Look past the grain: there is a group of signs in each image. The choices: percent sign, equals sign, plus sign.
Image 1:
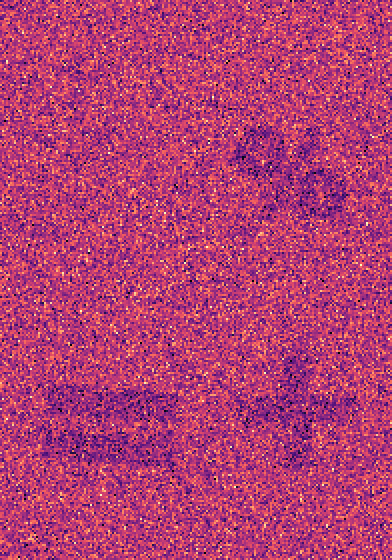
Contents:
top right: dark percent sign; bottom left: dark equals sign; bottom right: dark plus sign
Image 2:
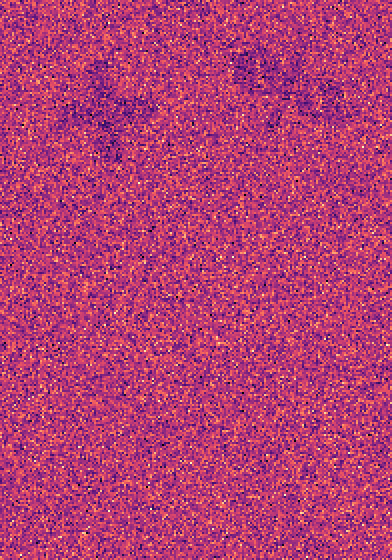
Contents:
top left: dark plus sign; top right: dark percent sign
